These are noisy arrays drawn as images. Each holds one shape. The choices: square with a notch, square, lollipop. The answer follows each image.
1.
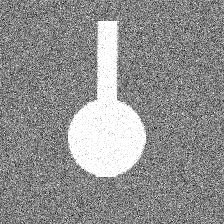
lollipop
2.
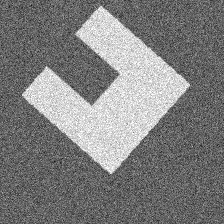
square with a notch
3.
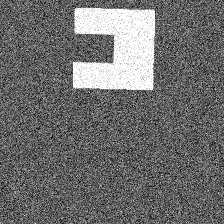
square with a notch
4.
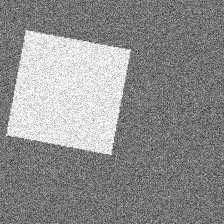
square
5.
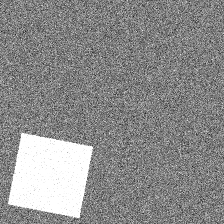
square
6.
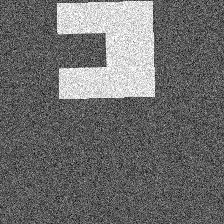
square with a notch
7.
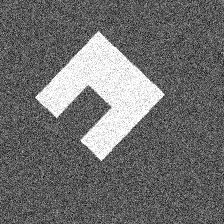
square with a notch
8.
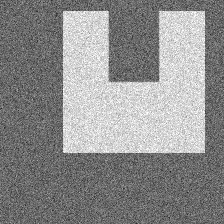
square with a notch
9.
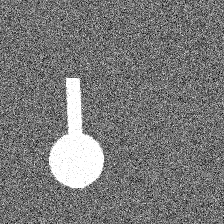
lollipop
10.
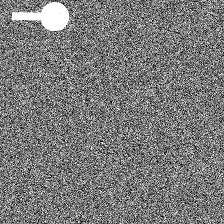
lollipop
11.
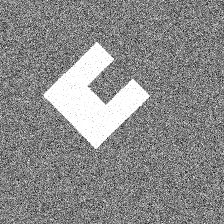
square with a notch
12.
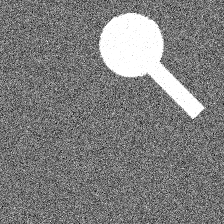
lollipop
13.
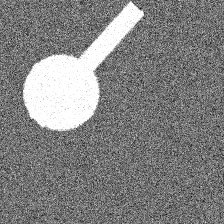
lollipop
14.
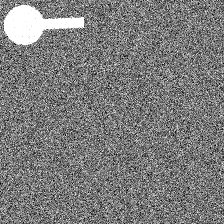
lollipop
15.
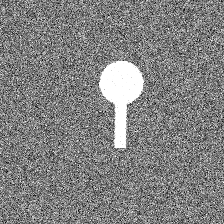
lollipop
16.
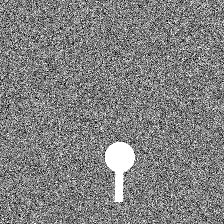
lollipop
